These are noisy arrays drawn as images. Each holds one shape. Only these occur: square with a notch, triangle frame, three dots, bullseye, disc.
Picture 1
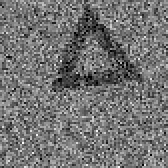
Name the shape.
triangle frame
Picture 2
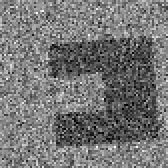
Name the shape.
square with a notch
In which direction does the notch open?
left
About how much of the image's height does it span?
two thirds
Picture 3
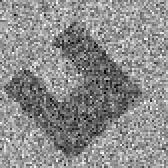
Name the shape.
square with a notch
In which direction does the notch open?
up and left
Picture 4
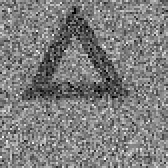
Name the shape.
triangle frame
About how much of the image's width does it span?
two thirds
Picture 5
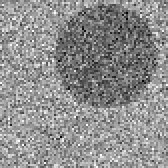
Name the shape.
disc
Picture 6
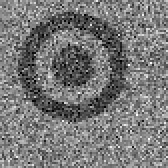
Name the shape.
bullseye
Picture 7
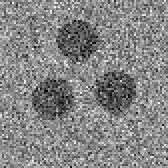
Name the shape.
three dots
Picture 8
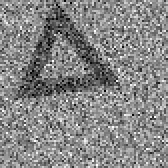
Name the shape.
triangle frame
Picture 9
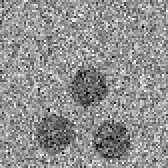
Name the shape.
three dots
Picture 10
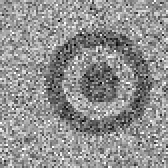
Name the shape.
bullseye
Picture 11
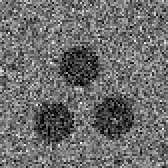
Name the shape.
three dots
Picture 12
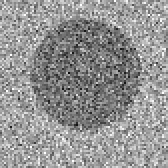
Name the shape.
disc
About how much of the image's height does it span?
two thirds
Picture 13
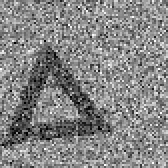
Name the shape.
triangle frame
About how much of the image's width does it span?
two thirds
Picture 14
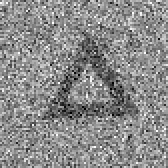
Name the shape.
triangle frame
